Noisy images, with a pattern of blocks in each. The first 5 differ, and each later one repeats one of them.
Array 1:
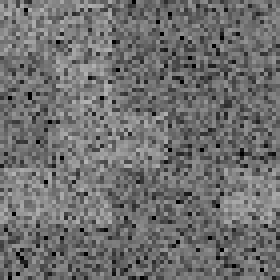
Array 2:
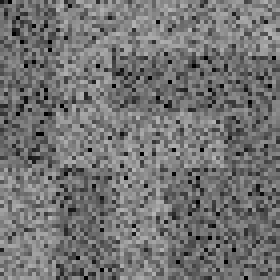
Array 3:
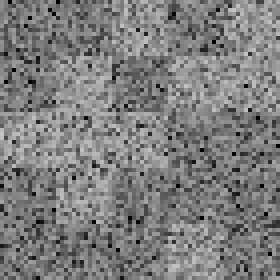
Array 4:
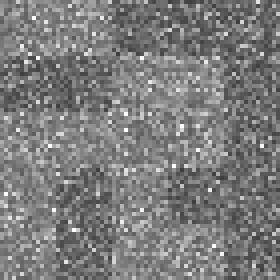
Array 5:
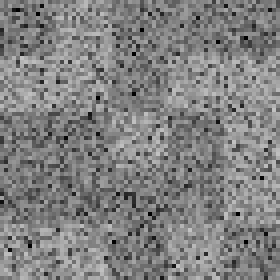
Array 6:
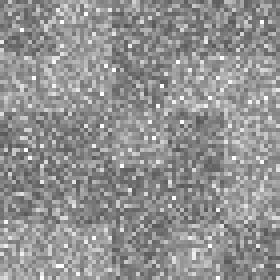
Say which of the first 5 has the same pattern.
5
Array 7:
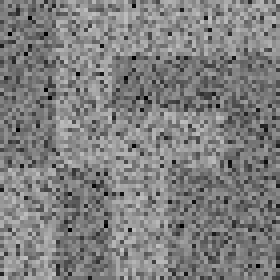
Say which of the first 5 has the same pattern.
2
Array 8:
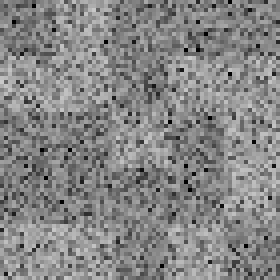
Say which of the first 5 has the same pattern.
5
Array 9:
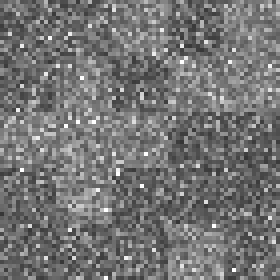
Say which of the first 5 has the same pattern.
3
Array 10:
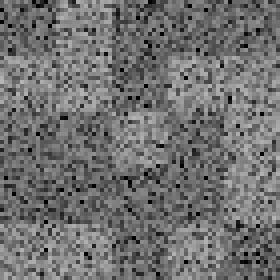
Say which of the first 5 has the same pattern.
5
